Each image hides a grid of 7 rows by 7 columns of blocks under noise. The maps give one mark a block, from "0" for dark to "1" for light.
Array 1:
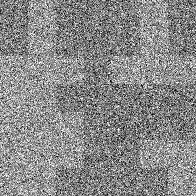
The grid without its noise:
0100010
0100010
1110111
1100000
1110000
1110011
1100001
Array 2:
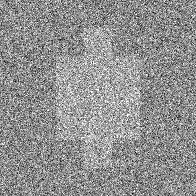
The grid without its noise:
0000000
0001000
0011100
0011100
0011100
0001000
0000000
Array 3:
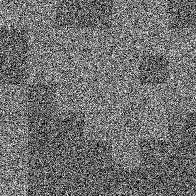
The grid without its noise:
1100110
0111111
0111101
1011111
1001110
1000100
1000000
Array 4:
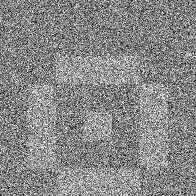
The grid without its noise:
0000000
0000000
0011100
0100010
0101010
0100010
0011100
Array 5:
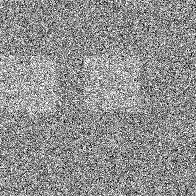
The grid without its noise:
0000000
0000000
1101100
1101100
0000000
0000000
0000000
